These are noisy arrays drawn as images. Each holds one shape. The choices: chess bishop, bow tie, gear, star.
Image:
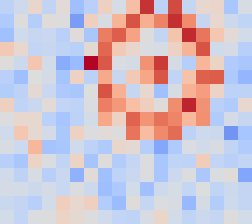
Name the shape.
gear
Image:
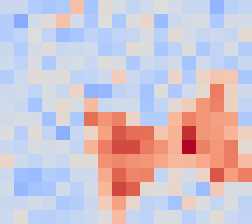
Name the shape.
bow tie
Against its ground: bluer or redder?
redder
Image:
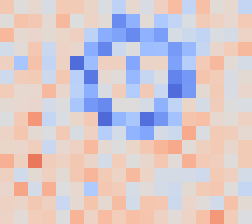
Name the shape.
gear
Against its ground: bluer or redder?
bluer
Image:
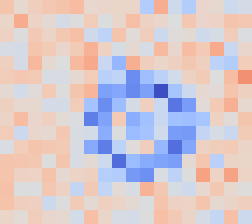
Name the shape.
gear
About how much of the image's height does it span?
half
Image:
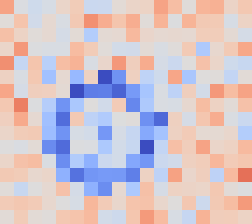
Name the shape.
gear
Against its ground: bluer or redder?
bluer
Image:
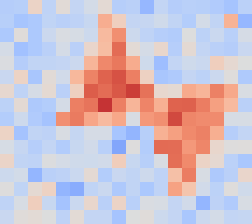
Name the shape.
bow tie
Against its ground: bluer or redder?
redder
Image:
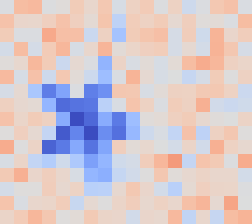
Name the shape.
star
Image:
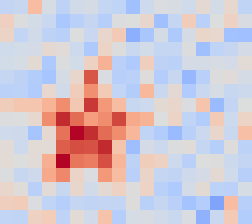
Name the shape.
star
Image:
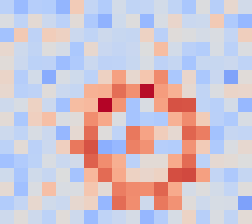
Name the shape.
gear
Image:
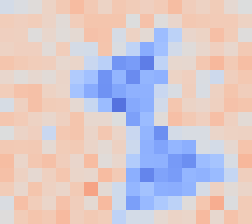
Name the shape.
bow tie
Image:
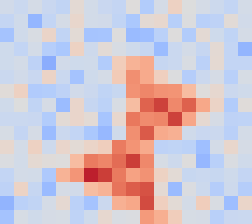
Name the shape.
bow tie
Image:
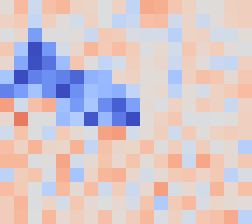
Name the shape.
chess bishop
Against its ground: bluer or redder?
bluer
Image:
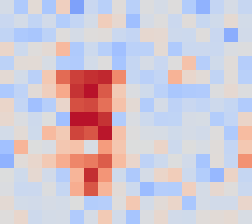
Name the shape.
chess bishop
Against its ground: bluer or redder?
redder
